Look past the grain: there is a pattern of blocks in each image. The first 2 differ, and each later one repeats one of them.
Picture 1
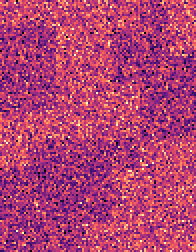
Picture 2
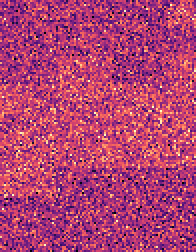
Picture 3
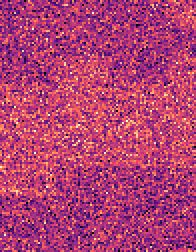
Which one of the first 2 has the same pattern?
2
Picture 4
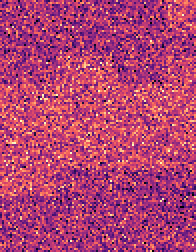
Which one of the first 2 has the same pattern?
2
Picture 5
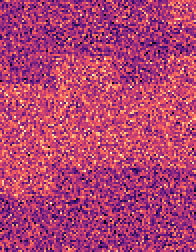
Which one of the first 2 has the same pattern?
2
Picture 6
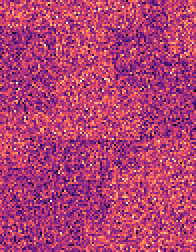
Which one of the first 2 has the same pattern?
1
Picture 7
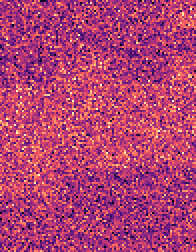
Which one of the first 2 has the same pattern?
2
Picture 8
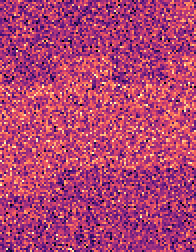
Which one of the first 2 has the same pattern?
2
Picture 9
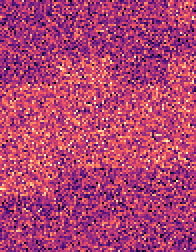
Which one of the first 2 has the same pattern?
2
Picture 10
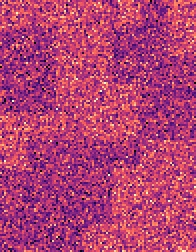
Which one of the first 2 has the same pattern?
1
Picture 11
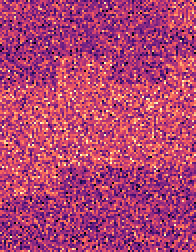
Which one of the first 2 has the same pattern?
2
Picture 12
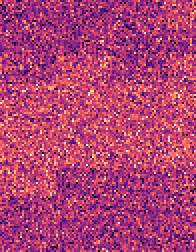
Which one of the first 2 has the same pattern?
2
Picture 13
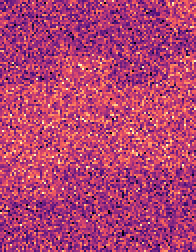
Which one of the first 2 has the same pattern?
2
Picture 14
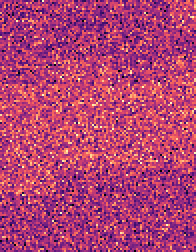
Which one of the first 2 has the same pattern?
2
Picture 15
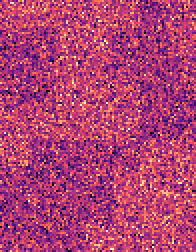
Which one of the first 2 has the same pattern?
1
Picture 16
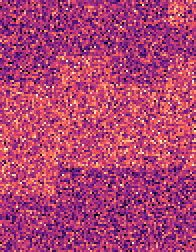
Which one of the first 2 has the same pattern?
2
